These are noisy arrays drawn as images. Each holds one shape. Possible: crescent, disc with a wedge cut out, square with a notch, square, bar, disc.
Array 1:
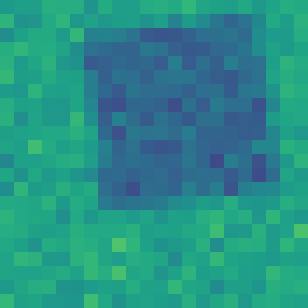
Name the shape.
square
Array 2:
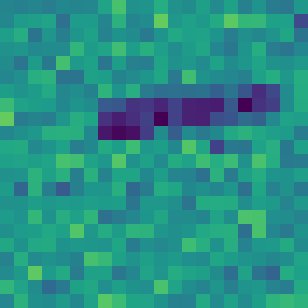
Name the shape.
bar
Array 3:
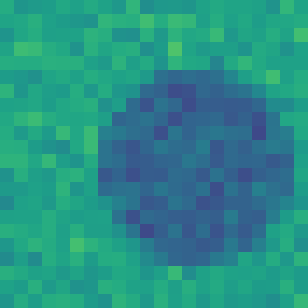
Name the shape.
disc
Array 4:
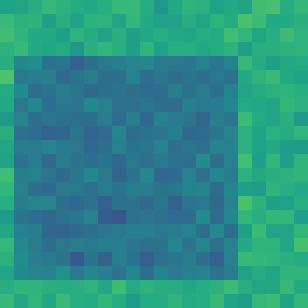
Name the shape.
square
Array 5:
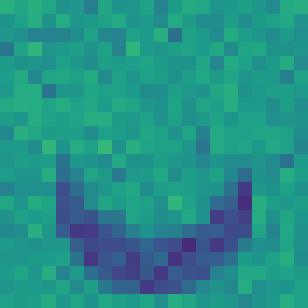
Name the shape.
crescent
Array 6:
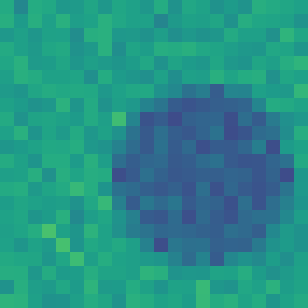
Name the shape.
disc
